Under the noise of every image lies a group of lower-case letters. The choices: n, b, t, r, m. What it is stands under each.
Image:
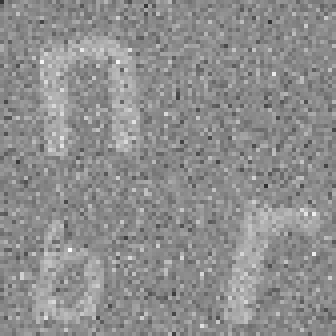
top left: light n; bottom left: light b; bottom right: light r
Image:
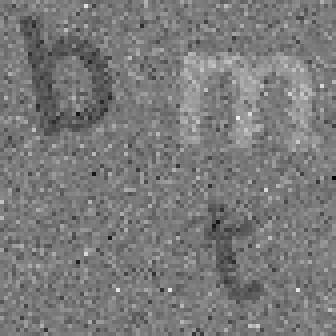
top left: dark b; top right: light m; bottom right: dark t
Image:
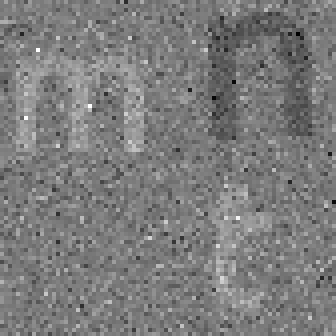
top left: light m; top right: dark n; bottom right: light t
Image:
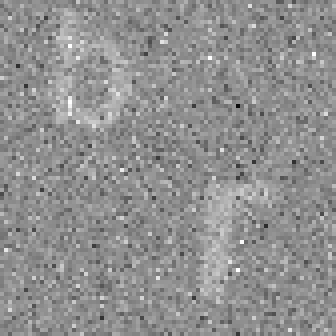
top left: light b; bottom right: light r
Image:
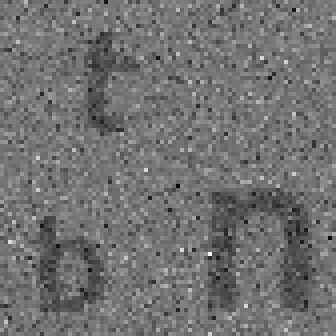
top left: dark t; bottom left: dark b; bottom right: dark n
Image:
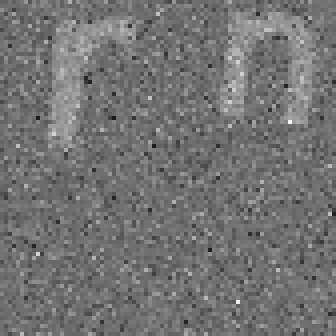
top left: light r; top right: light n
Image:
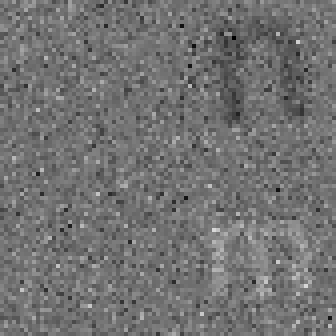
top right: dark n; bottom right: light m
